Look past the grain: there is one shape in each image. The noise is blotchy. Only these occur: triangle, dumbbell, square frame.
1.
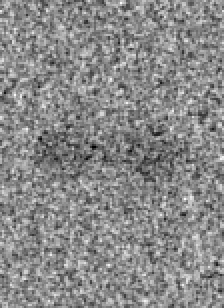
dark dumbbell
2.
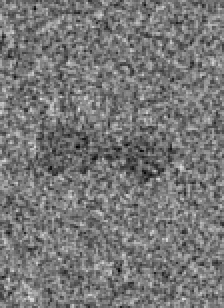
dark dumbbell
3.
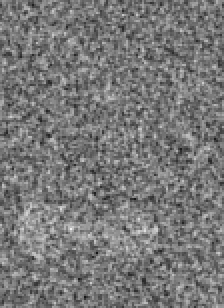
light dumbbell
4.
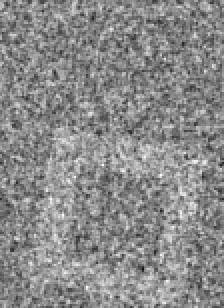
light square frame
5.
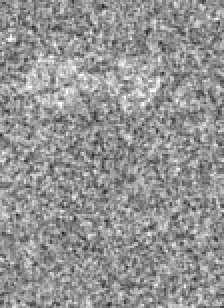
light dumbbell
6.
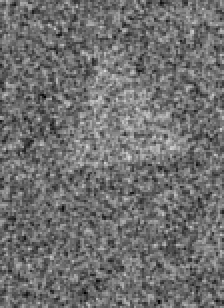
light triangle
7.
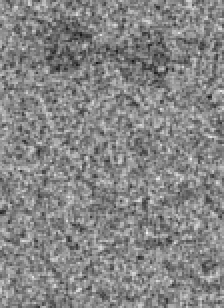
dark dumbbell
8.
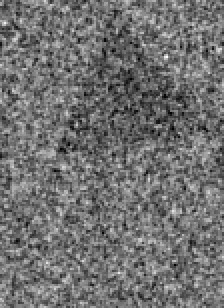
dark triangle
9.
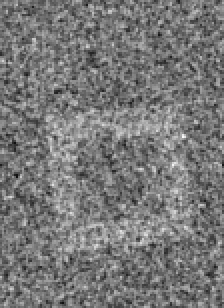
light square frame
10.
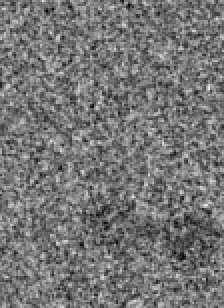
dark dumbbell
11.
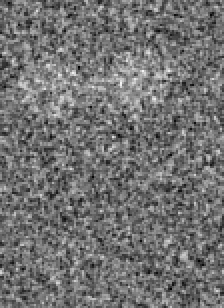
light dumbbell
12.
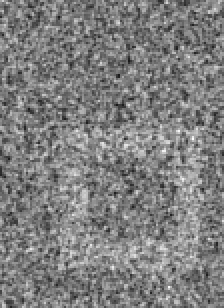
light square frame
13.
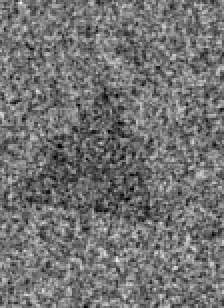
dark triangle
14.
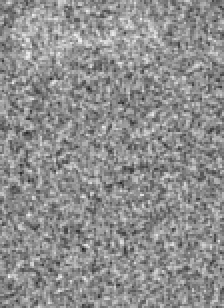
light dumbbell
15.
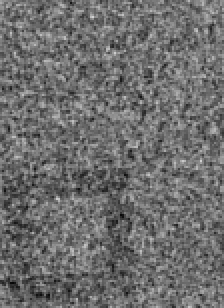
dark square frame
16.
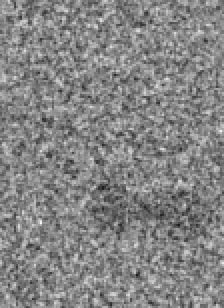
dark dumbbell
